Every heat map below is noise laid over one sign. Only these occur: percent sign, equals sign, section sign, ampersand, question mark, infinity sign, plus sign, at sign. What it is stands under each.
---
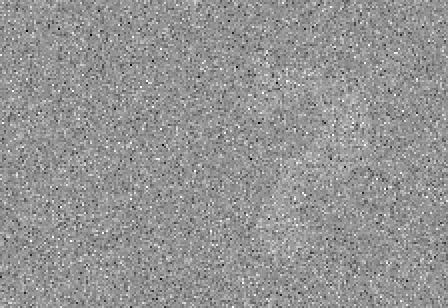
question mark
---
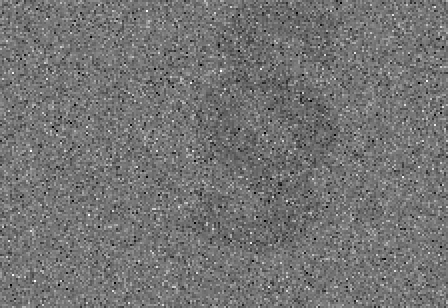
section sign
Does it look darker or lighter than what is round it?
darker
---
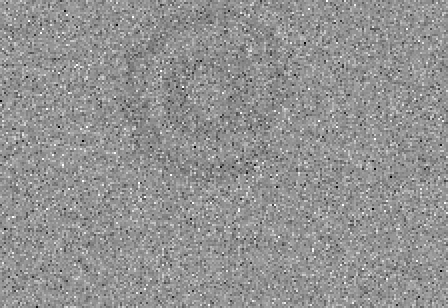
at sign
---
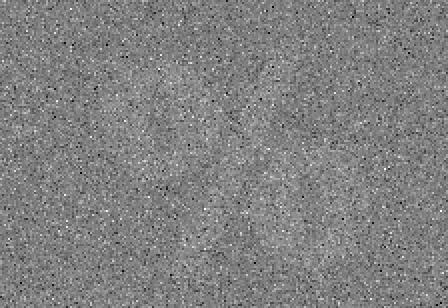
percent sign
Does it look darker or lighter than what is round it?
lighter
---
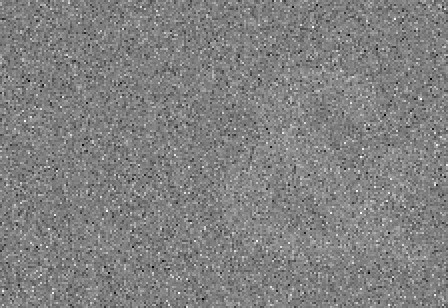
ampersand
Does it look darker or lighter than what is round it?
lighter
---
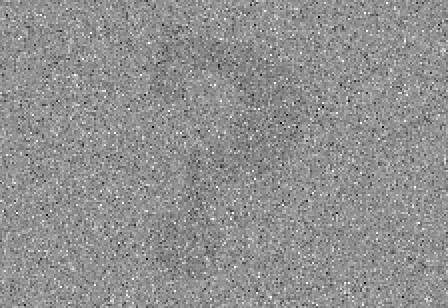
question mark
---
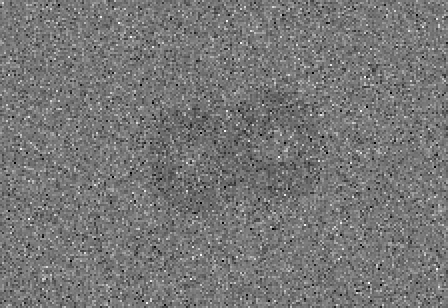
infinity sign
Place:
centre
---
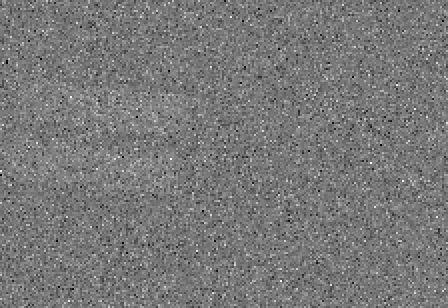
equals sign
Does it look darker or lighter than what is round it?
lighter
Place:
middle left
